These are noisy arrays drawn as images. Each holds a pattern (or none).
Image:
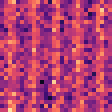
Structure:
vertical stripes
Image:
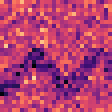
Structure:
a wavy band
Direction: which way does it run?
left to right
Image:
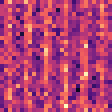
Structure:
vertical stripes
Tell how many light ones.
6
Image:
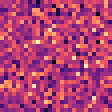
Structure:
only noise
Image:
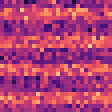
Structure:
horizontal stripes
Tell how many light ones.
4
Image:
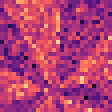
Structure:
spokes from one point
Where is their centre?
bottom middle
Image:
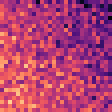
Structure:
a smooth slope
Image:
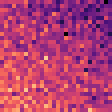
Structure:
a smooth slope
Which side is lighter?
bottom left
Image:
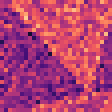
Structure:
spokes from one point
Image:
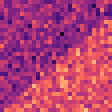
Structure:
a sharp edge
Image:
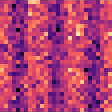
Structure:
vertical stripes
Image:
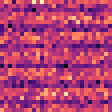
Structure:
horizontal stripes
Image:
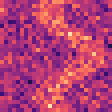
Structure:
a wavy band
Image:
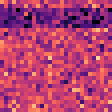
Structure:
one horizontal stripe
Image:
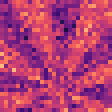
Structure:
spokes from one point
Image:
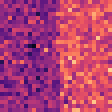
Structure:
a sharp edge
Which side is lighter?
right
